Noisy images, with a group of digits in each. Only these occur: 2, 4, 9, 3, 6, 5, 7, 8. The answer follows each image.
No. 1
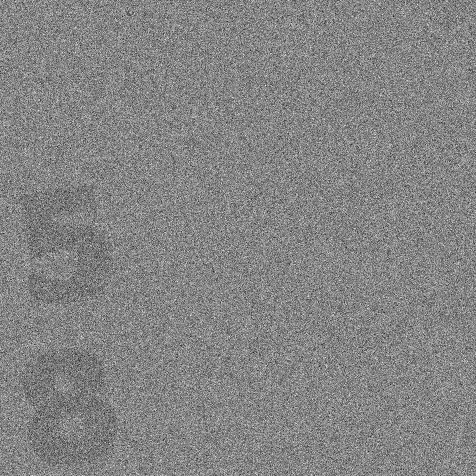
middle left: dark 5; bottom left: dark 8
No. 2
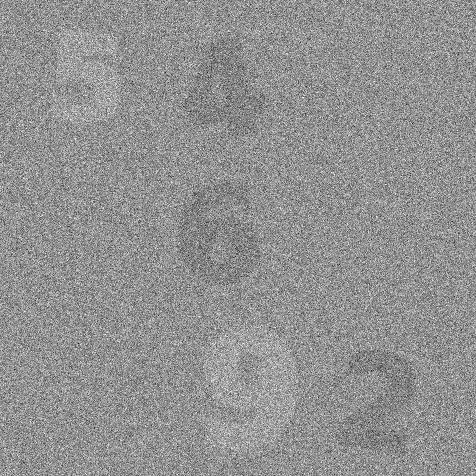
top left: light 5; top middle: dark 4; centre: dark 6; bottom middle: light 9; bottom right: dark 2
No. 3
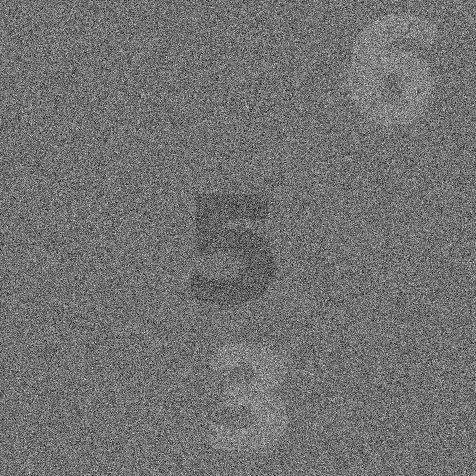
top right: light 6; centre: dark 5; bottom middle: light 3
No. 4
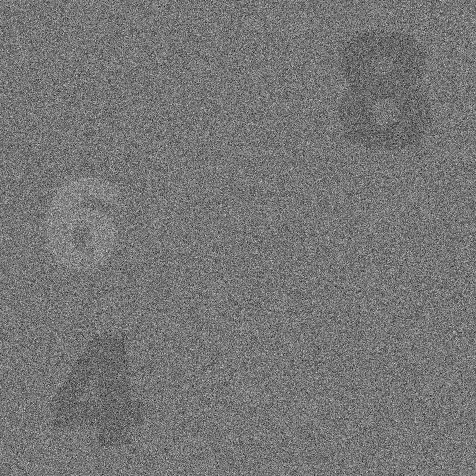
top right: dark 8; middle left: light 6; bottom left: dark 4
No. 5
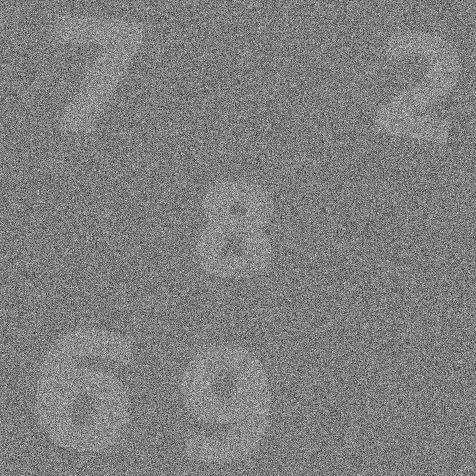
top left: light 7; top right: light 2; centre: light 8; bottom left: light 6; bottom middle: light 9
